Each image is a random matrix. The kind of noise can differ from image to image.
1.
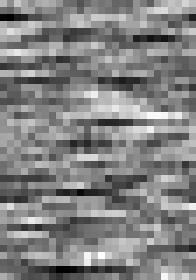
streaked along the rows
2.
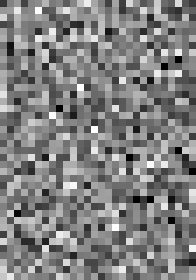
independent entries
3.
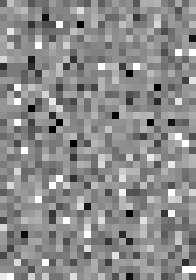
heavy tails
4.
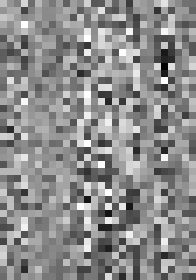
columns of uneven size
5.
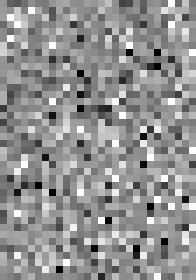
heavy tails
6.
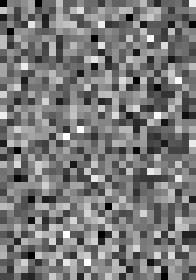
independent entries
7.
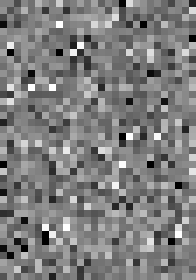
heavy tails
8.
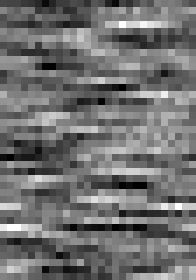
streaked along the rows
